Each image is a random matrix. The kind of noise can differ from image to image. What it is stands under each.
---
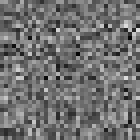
low rank plus noise
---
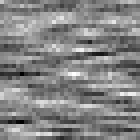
streaked along the rows
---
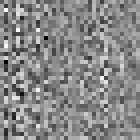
columns of uneven size
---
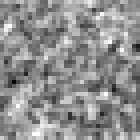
blotchy
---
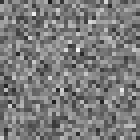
independent entries
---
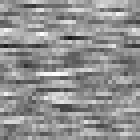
streaked along the rows
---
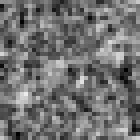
blotchy
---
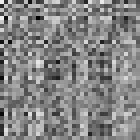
low rank plus noise
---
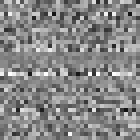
rows of uneven size
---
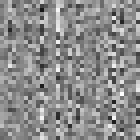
columns of uneven size
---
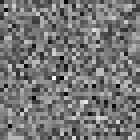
independent entries
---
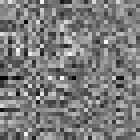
low rank plus noise
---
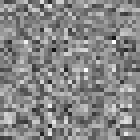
low rank plus noise
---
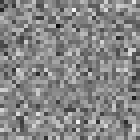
low rank plus noise
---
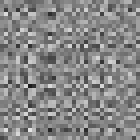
low rank plus noise
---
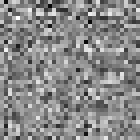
low rank plus noise
